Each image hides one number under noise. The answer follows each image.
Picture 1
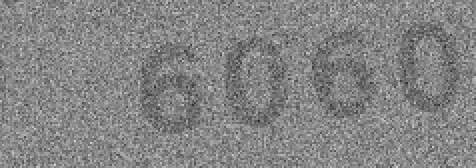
6060
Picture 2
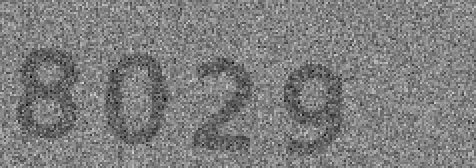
8029
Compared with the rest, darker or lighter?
darker
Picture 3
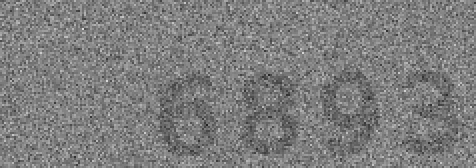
6893
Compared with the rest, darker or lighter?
darker
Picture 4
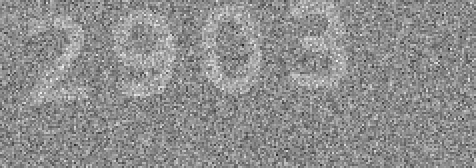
2903
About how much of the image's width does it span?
two thirds
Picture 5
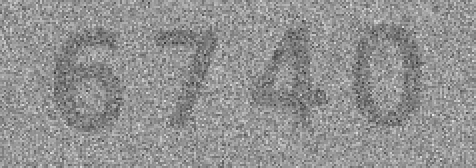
6740
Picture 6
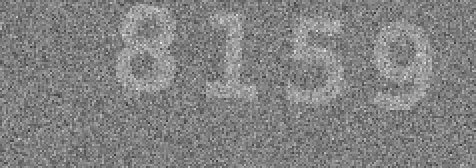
8159
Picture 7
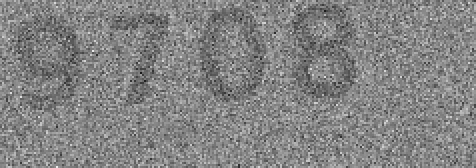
9708
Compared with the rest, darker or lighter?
darker
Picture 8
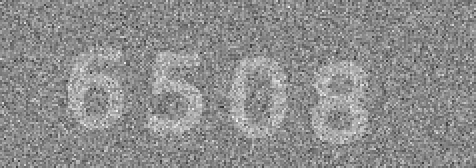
6508
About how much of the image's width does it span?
two thirds
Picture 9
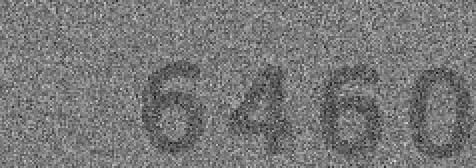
6460
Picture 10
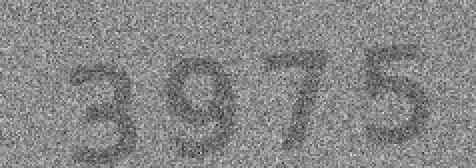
3975
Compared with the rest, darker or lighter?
darker
